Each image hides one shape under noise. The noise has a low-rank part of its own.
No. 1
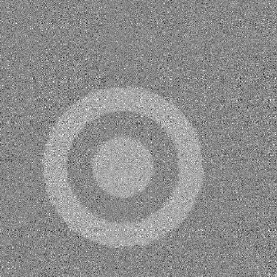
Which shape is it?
bullseye
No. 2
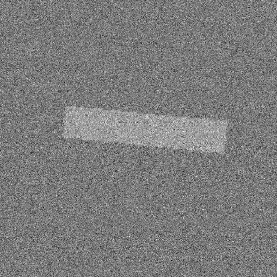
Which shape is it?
bar
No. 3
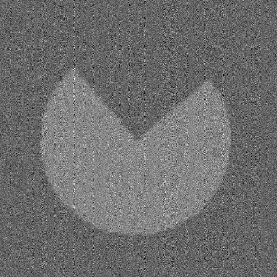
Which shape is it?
disc with a wedge cut out
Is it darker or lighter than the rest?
lighter
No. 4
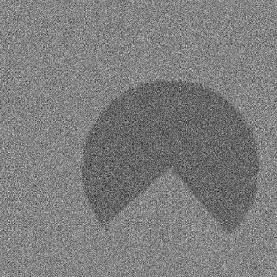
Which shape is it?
disc with a wedge cut out
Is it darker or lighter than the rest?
darker
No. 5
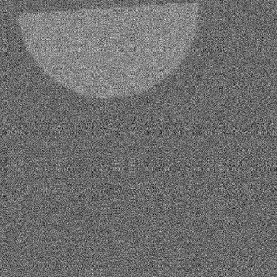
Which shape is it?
half disc
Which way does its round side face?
down
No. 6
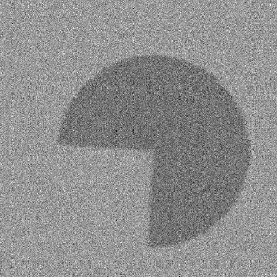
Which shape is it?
disc with a wedge cut out
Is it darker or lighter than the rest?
darker
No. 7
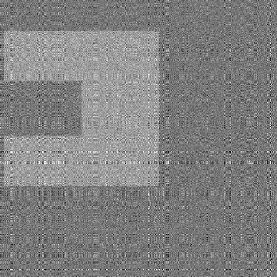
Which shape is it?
square with a notch
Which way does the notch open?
left
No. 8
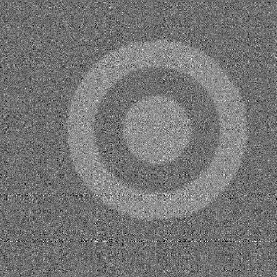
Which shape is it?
bullseye
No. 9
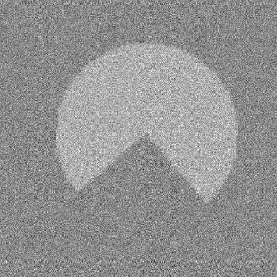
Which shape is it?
disc with a wedge cut out
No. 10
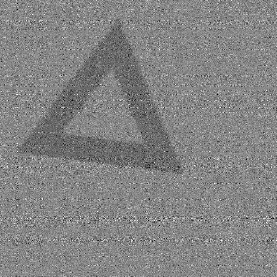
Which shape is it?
triangle frame
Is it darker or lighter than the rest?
darker
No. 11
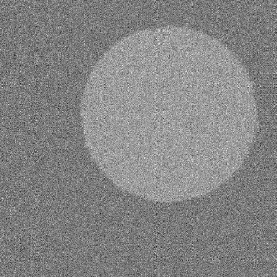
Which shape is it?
disc
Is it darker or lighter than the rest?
lighter
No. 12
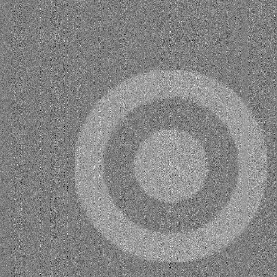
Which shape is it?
bullseye
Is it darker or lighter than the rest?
lighter
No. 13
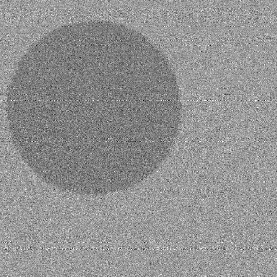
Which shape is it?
disc
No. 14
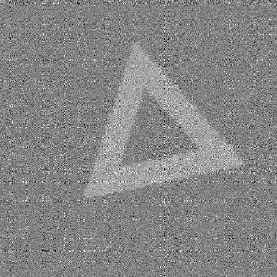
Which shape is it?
triangle frame
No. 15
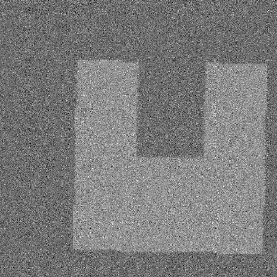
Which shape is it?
square with a notch
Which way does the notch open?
up
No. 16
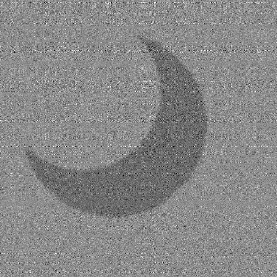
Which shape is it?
crescent
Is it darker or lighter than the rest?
darker
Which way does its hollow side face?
up and left
